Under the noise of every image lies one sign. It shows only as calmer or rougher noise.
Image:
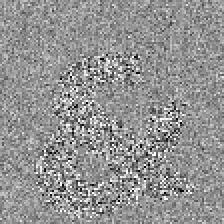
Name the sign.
ampersand
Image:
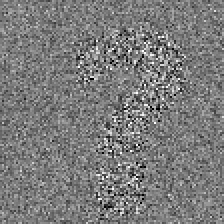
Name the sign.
question mark
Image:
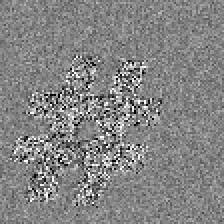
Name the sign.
hash sign
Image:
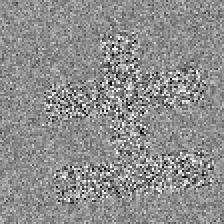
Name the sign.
plus-minus sign
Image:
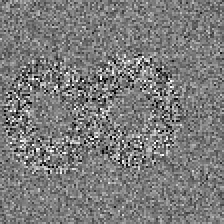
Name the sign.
infinity sign
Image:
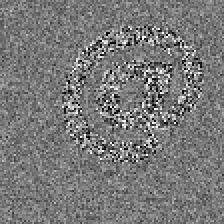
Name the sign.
at sign
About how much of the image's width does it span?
two thirds
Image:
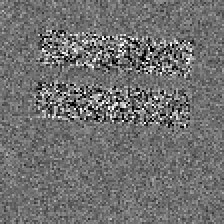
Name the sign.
equals sign
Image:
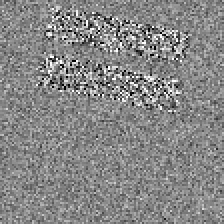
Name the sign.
equals sign
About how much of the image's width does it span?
two thirds
